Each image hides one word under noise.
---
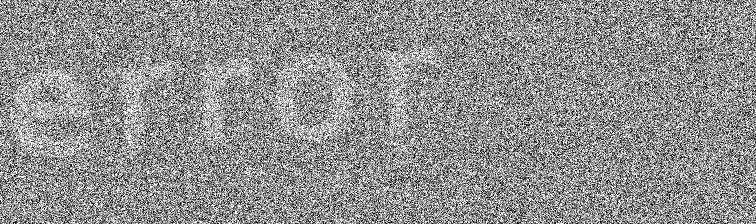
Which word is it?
error
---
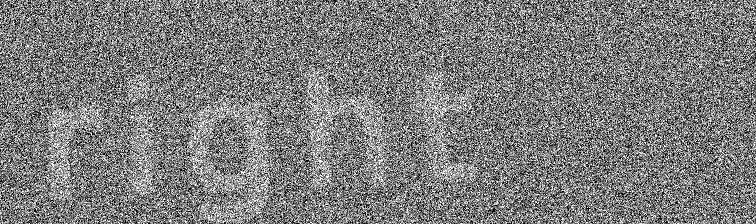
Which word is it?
right
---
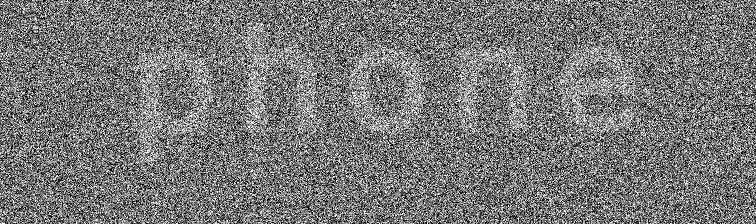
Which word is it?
phone
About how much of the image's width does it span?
two thirds
